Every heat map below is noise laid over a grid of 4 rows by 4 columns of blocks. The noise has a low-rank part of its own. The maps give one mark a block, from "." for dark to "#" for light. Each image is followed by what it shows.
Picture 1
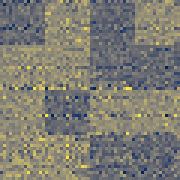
. # . #
# # . .
# . # #
# # . .
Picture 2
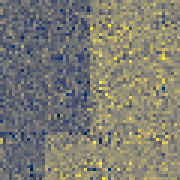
. . # #
. . # #
. . # #
. # # #
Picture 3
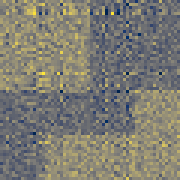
# # . .
# # . .
. . . #
. # # #
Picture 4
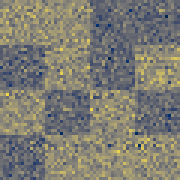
# # . .
. # . #
# . # .
. # # #
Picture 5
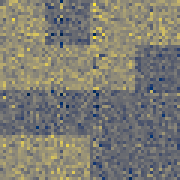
# . # #
# # # .
. . . .
# # . .
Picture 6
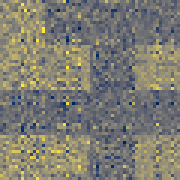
# . . .
# # . #
. . . .
# # . #
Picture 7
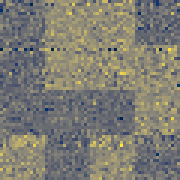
. # # .
. # # #
. . . #
# . # .
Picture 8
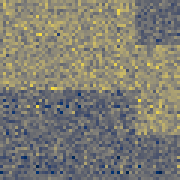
# # # .
# # # #
. . . #
. . . .
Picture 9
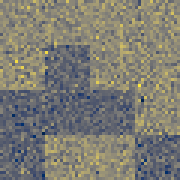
# # # #
# . # #
. . . #
. # # .
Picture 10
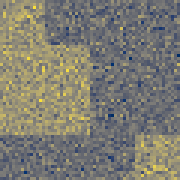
# . . .
# # . .
# # . .
. . . #
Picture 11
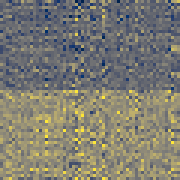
. . . .
. . . .
# # # #
# # # #
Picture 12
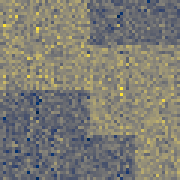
# # . .
# # # #
. . # #
. . . #
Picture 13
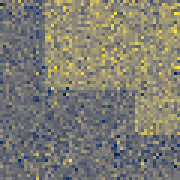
. # # #
. # # #
. . . #
. . . .
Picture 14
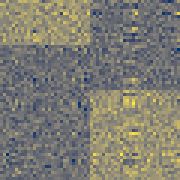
# # . .
. . . .
. . # #
. . # #
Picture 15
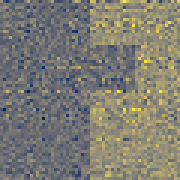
. . # #
. . . #
. . # #
. . # #
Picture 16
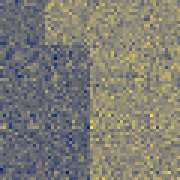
. # # #
. . # #
. . # #
. . # #
